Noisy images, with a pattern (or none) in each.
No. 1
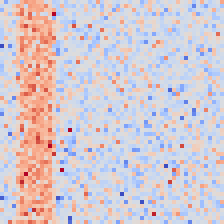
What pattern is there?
one vertical stripe
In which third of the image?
left
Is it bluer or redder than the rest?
redder
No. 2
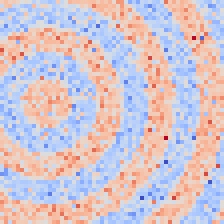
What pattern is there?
rings round one point
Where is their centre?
middle left
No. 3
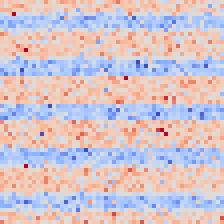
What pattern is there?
horizontal stripes
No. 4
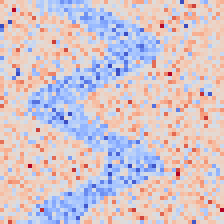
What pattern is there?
a wavy band
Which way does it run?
top to bottom
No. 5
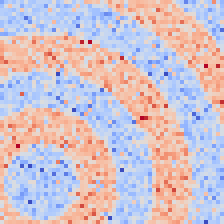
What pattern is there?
rings round one point
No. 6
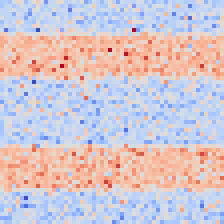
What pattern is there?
horizontal stripes
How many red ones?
2
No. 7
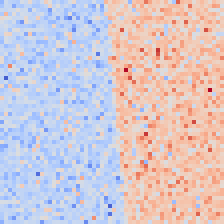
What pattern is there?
a sharp edge
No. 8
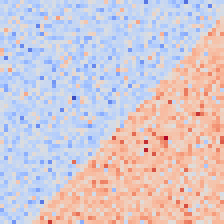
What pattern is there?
a sharp edge
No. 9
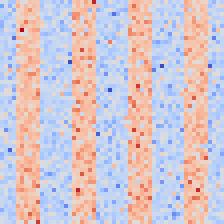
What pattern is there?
vertical stripes
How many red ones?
4
